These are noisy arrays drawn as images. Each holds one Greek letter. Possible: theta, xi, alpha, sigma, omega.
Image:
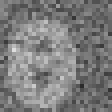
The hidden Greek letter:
theta
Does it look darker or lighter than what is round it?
lighter
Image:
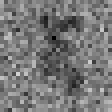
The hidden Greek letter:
xi
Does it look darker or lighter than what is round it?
darker
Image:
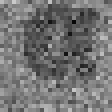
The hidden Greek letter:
alpha
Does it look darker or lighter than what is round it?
darker
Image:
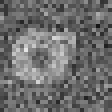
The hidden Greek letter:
sigma
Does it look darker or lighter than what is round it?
lighter
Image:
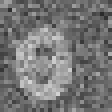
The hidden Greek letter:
theta
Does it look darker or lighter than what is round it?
lighter
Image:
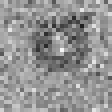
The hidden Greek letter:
sigma
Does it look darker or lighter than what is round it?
darker
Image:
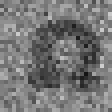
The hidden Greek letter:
omega
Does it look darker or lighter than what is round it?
darker
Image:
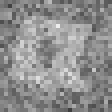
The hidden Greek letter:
alpha
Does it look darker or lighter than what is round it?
lighter
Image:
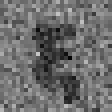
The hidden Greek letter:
xi
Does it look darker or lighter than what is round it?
darker
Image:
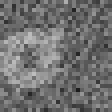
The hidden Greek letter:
sigma
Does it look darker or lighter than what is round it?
lighter
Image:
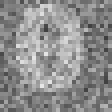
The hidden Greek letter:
theta
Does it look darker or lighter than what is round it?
lighter
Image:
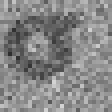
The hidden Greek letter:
sigma
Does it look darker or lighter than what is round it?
darker
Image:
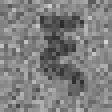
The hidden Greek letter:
xi
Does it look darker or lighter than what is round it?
darker
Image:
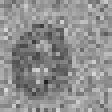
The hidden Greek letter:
theta
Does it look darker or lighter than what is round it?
darker
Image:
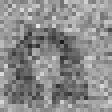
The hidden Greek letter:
omega
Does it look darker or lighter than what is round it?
darker
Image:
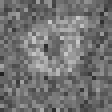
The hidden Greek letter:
sigma
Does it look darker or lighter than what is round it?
lighter
